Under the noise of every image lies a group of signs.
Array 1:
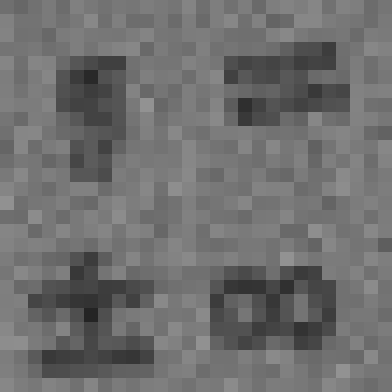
top left: pilcrow; top right: equals sign; bottom left: plus-minus sign; bottom right: infinity sign
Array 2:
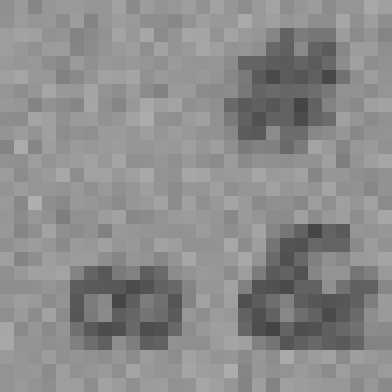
top right: hash sign; bottom left: infinity sign; bottom right: ampersand
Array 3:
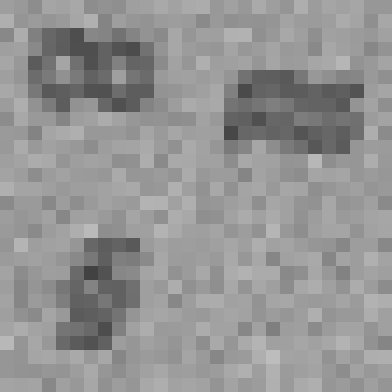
top left: infinity sign; top right: approximately sign; bottom left: section sign
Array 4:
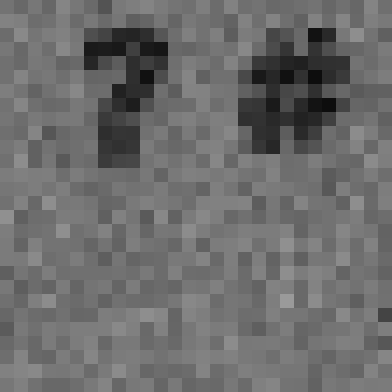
top left: question mark; top right: hash sign
